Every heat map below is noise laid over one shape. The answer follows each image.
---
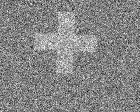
cross
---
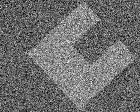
square with a notch
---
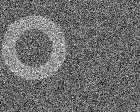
ring
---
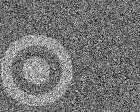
bullseye
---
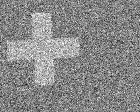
cross
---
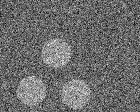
three dots
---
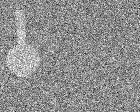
lollipop
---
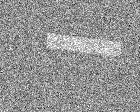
bar
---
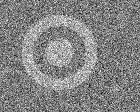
bullseye
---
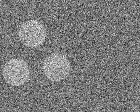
three dots
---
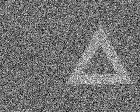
triangle frame
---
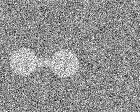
dumbbell
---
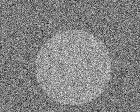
disc
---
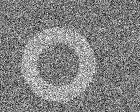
ring
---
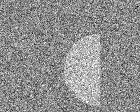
half disc
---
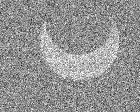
crescent
